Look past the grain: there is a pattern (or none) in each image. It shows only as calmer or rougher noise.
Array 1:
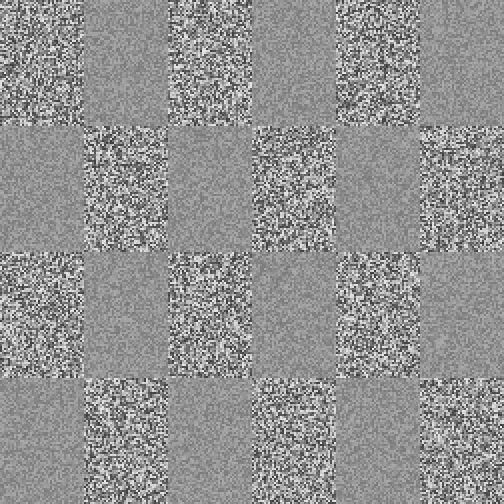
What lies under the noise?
a checkerboard
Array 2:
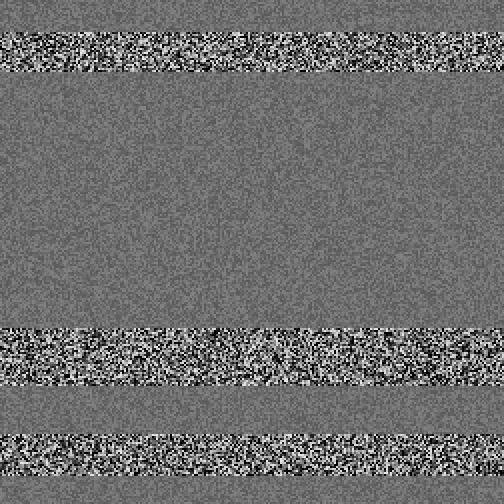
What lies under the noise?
bands of rows
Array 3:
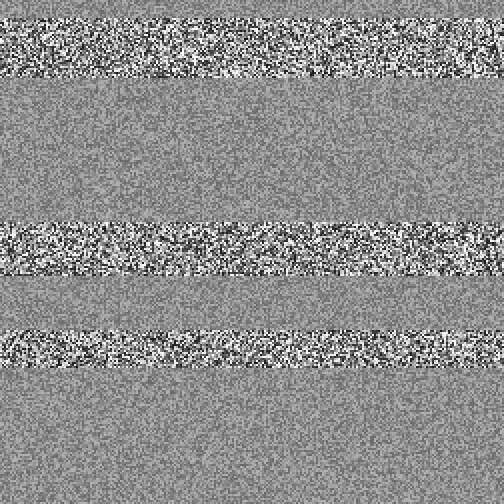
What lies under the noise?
bands of rows
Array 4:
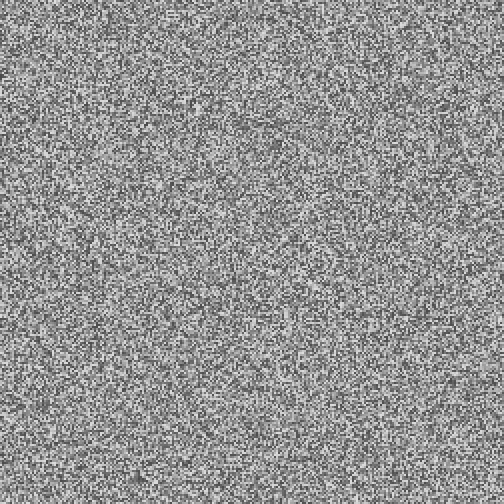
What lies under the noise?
only noise
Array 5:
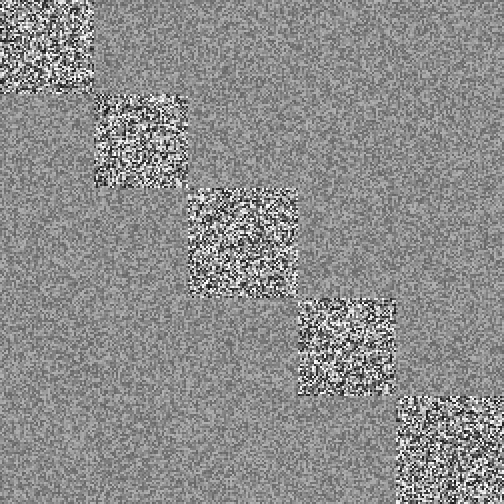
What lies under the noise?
blocks along the diagonal
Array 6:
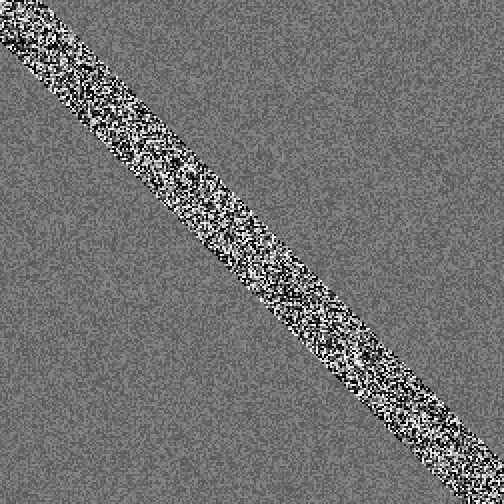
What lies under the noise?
a diagonal band
